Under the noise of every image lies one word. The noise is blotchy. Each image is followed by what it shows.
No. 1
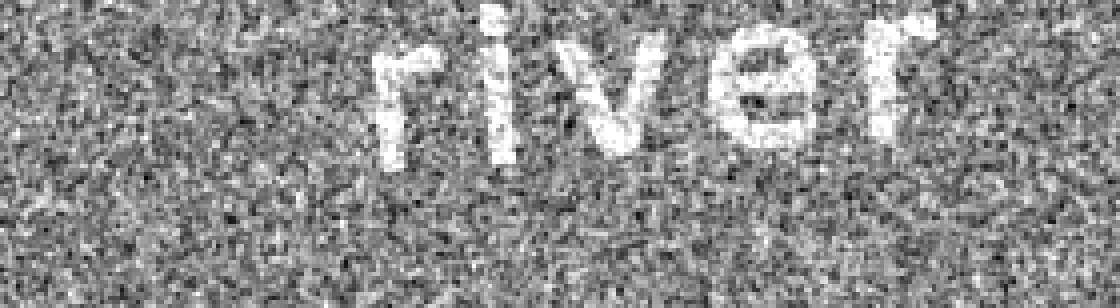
river
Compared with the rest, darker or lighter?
lighter
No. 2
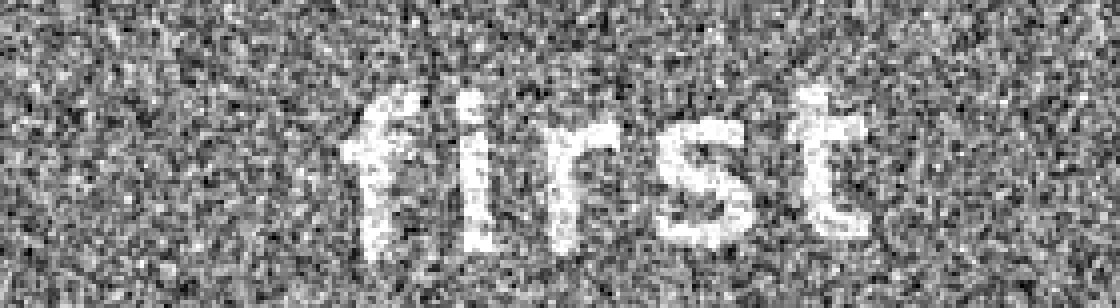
first
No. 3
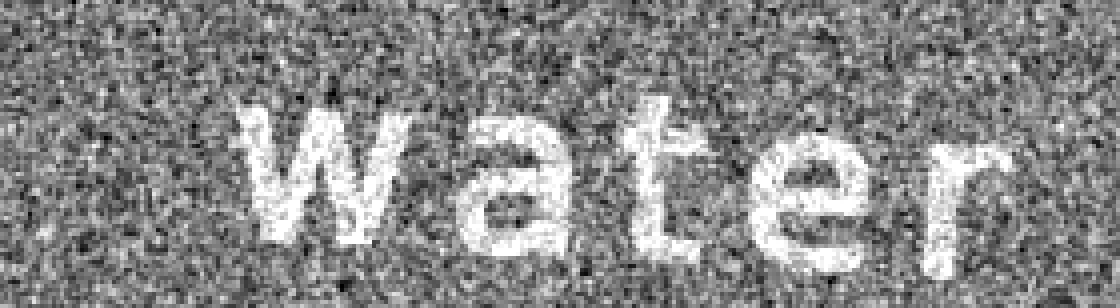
water
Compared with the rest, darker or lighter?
lighter
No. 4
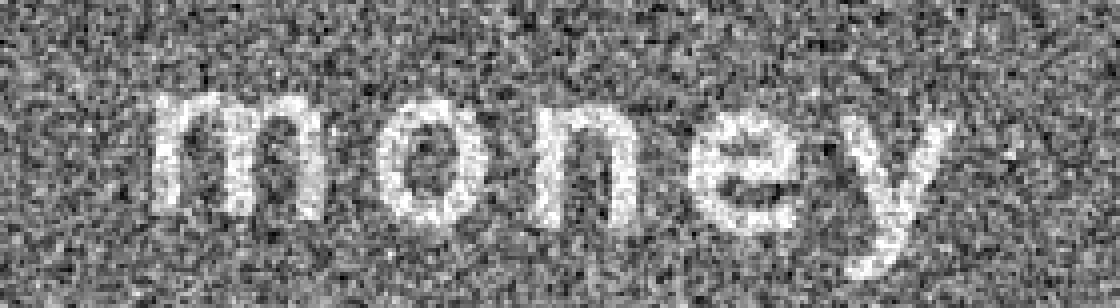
money
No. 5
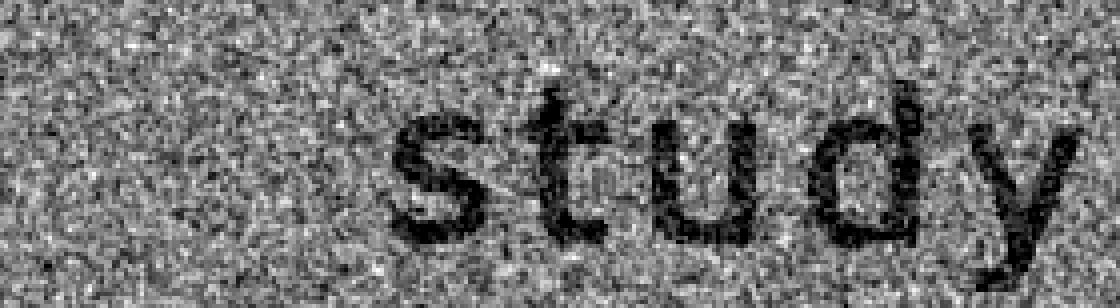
study
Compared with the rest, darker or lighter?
darker
